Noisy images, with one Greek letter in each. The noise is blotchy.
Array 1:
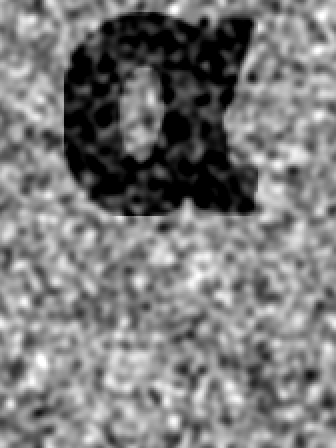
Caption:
dark alpha
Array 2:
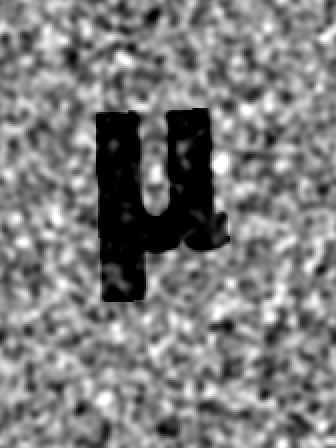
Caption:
dark mu, centre
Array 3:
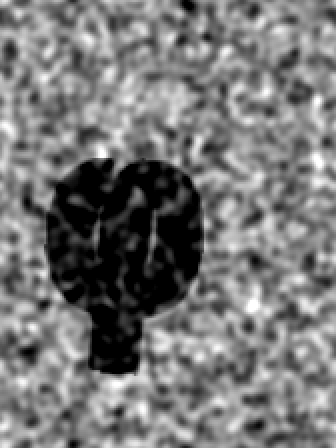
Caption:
dark phi
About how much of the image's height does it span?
half
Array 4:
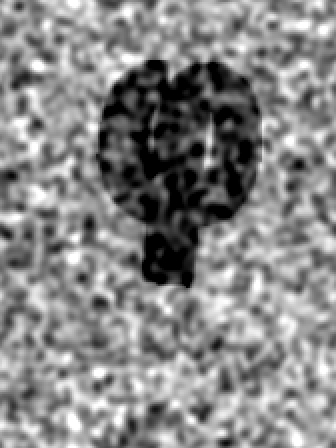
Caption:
dark phi
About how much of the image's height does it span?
half
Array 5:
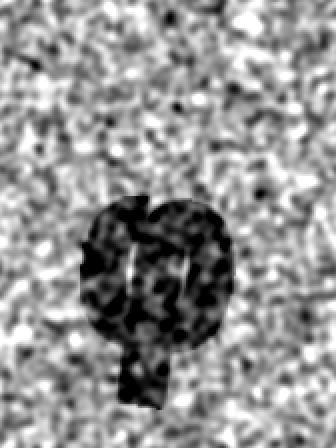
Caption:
dark phi
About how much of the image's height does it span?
half
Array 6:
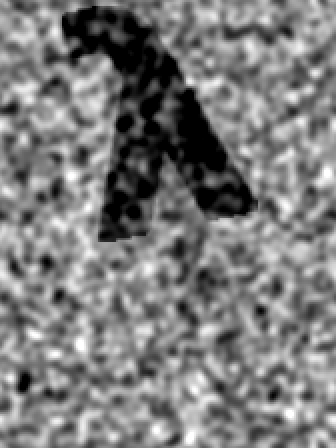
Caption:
dark lambda
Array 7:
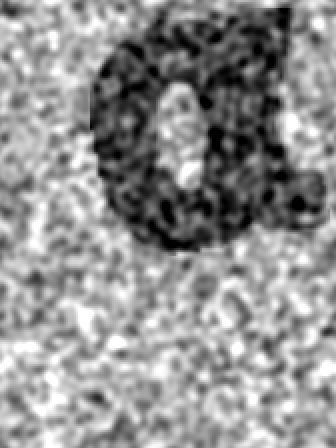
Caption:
dark alpha
